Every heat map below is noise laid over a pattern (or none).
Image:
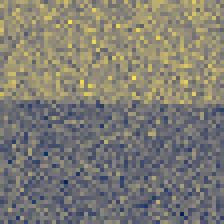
a sharp edge
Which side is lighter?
top
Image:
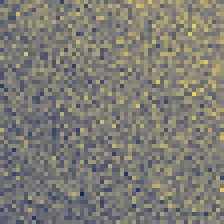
a smooth slope
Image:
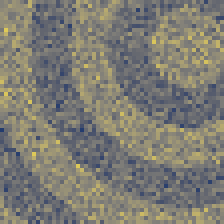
rings round one point
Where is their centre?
top right
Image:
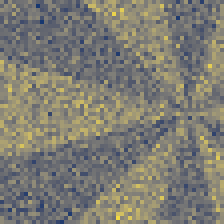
spokes from one point
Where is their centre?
middle right
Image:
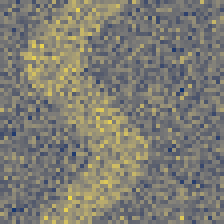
a wavy band
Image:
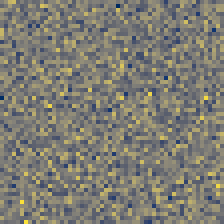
only noise
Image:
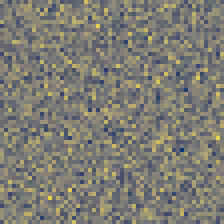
only noise
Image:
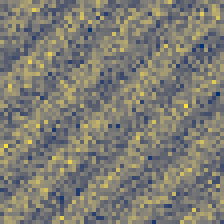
diagonal stripes
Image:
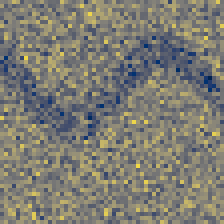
a wavy band
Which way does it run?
left to right
